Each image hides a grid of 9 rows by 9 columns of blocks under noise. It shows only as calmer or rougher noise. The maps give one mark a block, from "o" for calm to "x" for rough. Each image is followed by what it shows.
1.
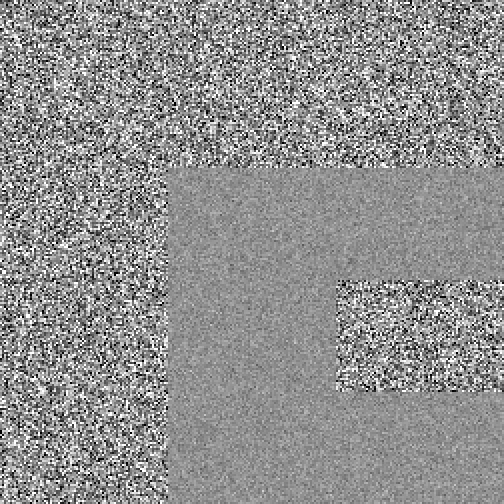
x x x x x x x x x
x x x x x x x x x
x x x x x x x x x
x x x o o o o o o
x x x o o o o o o
x x x o o o x x x
x x x o o o x x x
x x x o o o o o o
x x x o o o o o o
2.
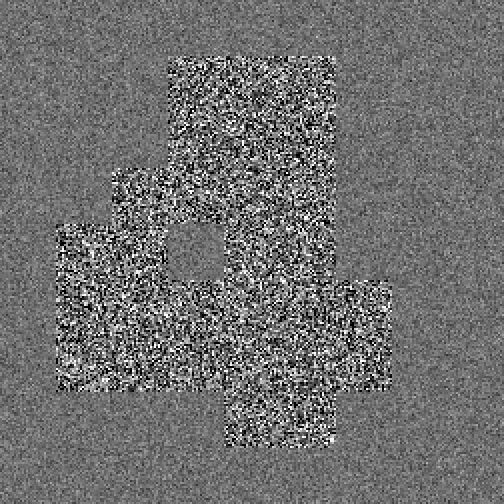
o o o o o o o o o
o o o x x x o o o
o o o x x x o o o
o o x x x x o o o
o x x o x x o o o
o x x x x x x o o
o x x x x x x o o
o o o o x x o o o
o o o o o o o o o
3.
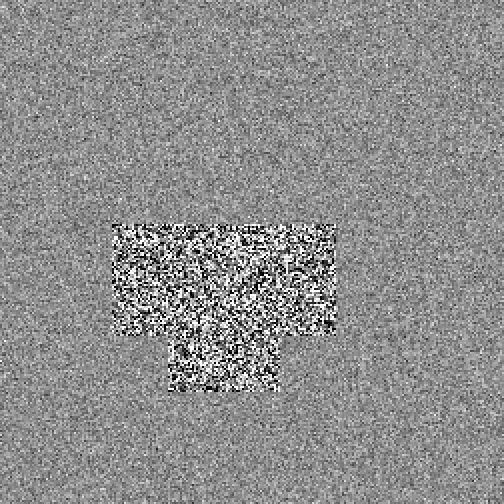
o o o o o o o o o
o o o o o o o o o
o o o o o o o o o
o o o o o o o o o
o o x x x x o o o
o o x x x x o o o
o o o x x o o o o
o o o o o o o o o
o o o o o o o o o
